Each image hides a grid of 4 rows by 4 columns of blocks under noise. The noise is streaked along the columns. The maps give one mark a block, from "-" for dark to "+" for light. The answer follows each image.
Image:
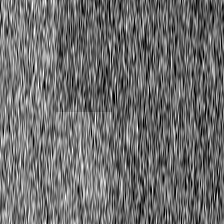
+ - - -
+ - - -
+ + - -
+ + - -
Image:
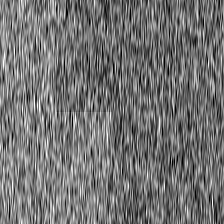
+ - - -
+ - - -
+ + - -
+ + - -
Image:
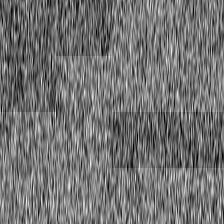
- - + +
- + + +
+ + - -
+ + + +
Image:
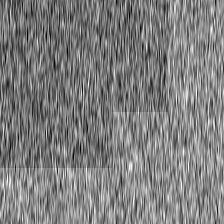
- - - +
- - - +
- - + +
+ + + +
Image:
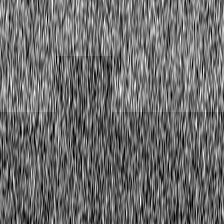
+ + + +
+ - + +
- - - -
- - - -
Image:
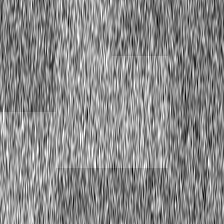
- + - -
- + + -
+ + + -
+ - - -
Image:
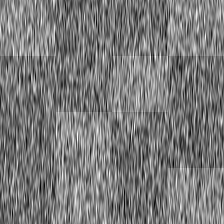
+ - - +
- - + -
- + - -
- + - +
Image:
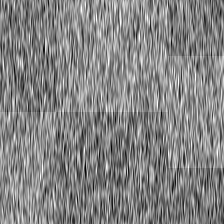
- + + -
- + + +
+ - - +
+ - - -
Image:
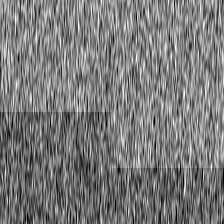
+ + + +
+ + + +
- - + +
- - - -
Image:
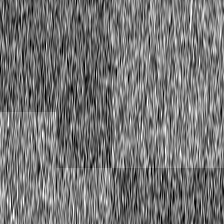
- - + +
- - + +
+ - + +
+ + - -
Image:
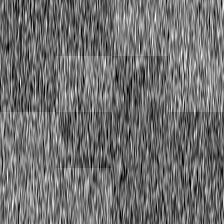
- - + +
- + - +
+ - - -
+ + - -
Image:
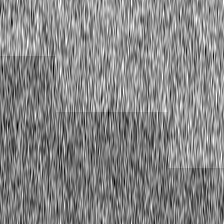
+ + + +
- + + +
- - - +
- - - -
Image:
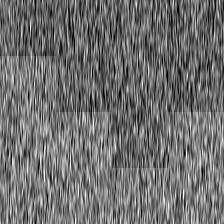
- - - -
+ - - -
+ + - +
+ + + +
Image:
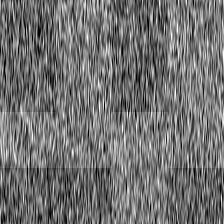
- + - +
- + - +
+ + + +
- - + -
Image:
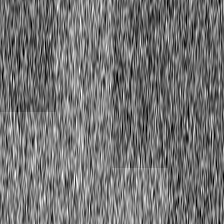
- + - -
- + - -
+ + - -
+ + + -
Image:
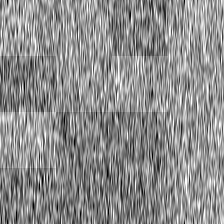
+ + - +
- + + +
+ - - +
- - - +
